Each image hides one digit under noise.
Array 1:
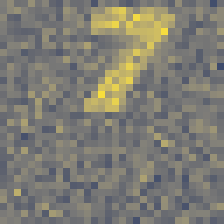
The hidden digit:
7
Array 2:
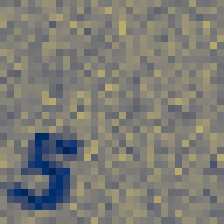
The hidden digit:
5
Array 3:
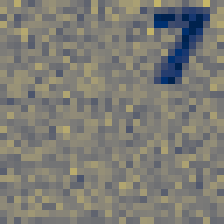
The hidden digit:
7
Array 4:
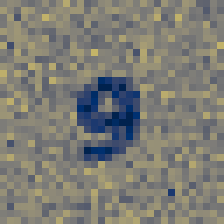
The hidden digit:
9
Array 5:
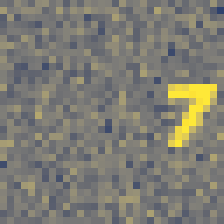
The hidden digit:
7
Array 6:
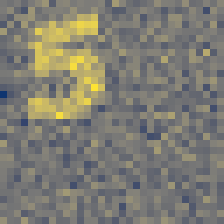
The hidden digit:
5
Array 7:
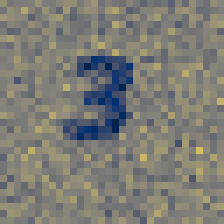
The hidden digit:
3
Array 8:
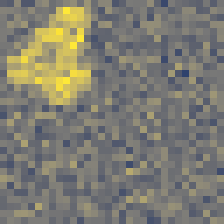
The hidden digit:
4
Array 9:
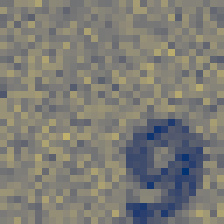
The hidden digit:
9
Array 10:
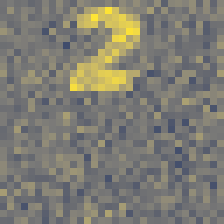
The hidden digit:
2
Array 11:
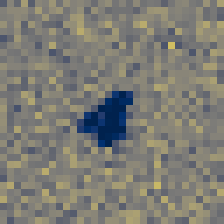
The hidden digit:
4
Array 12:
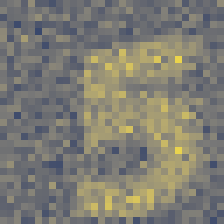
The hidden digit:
5
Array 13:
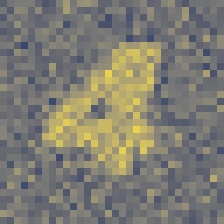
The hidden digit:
4
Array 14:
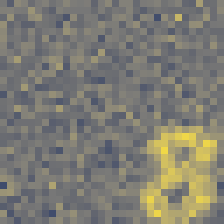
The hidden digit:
8
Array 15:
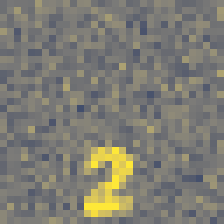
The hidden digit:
2
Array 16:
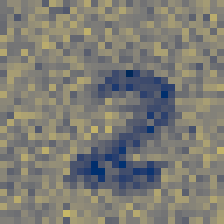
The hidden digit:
2
